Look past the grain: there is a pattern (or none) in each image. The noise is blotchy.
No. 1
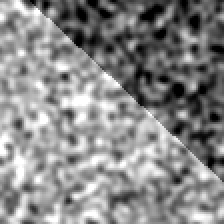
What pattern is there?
a sharp edge
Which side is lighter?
bottom left
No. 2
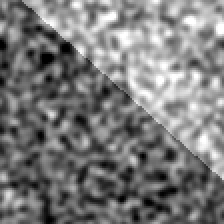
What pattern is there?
a sharp edge
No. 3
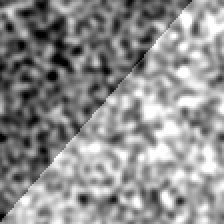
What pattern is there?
a sharp edge
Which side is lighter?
bottom right
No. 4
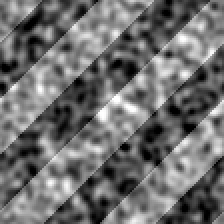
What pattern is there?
diagonal stripes
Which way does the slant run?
bottom left to top right
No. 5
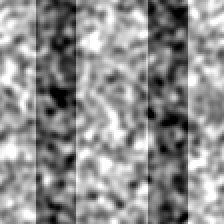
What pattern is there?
vertical stripes
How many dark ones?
2
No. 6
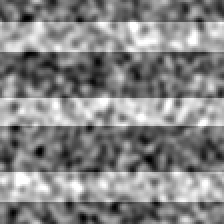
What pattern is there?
horizontal stripes
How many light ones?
3
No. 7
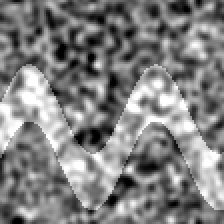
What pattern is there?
a wavy band
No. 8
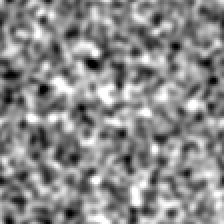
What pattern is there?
only noise
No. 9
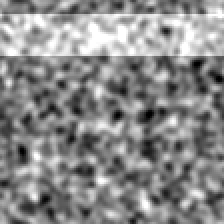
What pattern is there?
one horizontal stripe
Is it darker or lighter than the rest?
lighter
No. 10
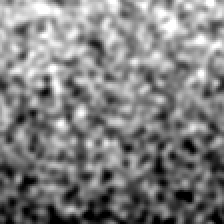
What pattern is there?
a smooth slope
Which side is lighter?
top
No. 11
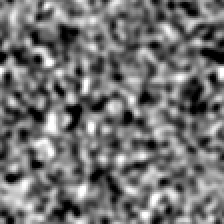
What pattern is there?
only noise
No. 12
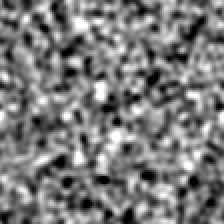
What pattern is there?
only noise
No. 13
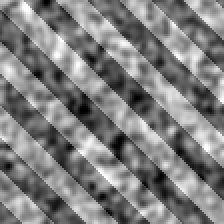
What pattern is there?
diagonal stripes
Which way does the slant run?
top left to bottom right
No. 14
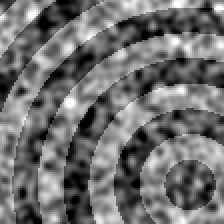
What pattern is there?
rings round one point
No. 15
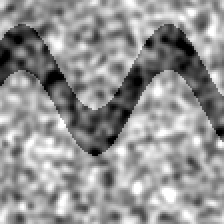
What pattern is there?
a wavy band
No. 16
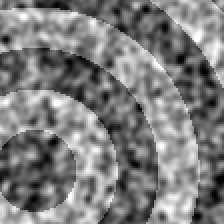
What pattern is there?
rings round one point
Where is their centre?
bottom left
